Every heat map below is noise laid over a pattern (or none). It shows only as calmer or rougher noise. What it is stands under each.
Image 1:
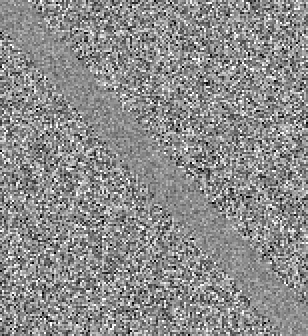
a diagonal band
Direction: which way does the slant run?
top left to bottom right
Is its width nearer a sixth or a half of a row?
a sixth
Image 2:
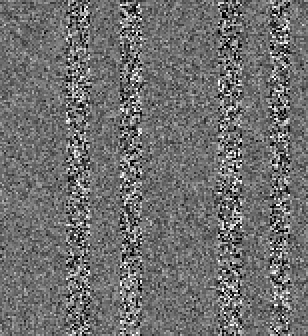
bands of columns
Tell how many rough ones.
4
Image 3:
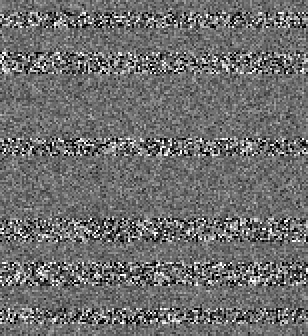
bands of rows
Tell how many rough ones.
6
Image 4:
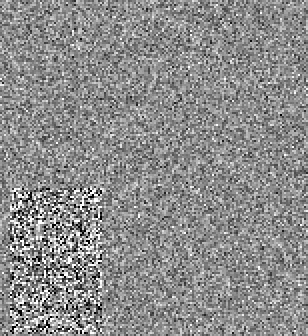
one block
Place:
bottom left
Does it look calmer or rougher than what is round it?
rougher
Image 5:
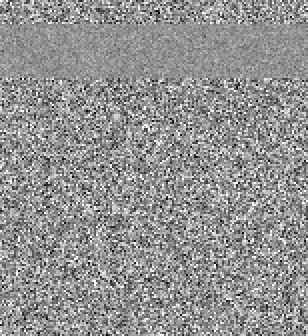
one band of rows
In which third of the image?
top
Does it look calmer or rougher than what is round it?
calmer
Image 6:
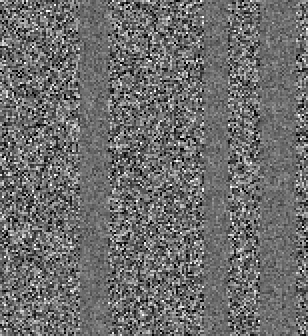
bands of columns
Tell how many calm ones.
3
